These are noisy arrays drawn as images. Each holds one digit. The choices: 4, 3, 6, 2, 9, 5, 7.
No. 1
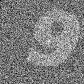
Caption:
light 9
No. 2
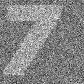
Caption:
light 7
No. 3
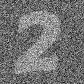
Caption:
light 2
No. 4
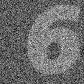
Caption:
light 6
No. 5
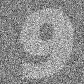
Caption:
light 9
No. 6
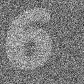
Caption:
light 6
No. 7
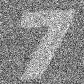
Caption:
light 7
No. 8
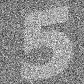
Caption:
light 5
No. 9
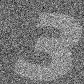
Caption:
light 3
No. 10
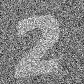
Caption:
light 2
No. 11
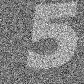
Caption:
light 5
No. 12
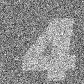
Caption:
light 4
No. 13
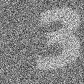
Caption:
light 3
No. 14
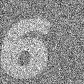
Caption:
light 6
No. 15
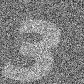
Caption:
light 3
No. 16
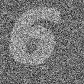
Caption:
light 6
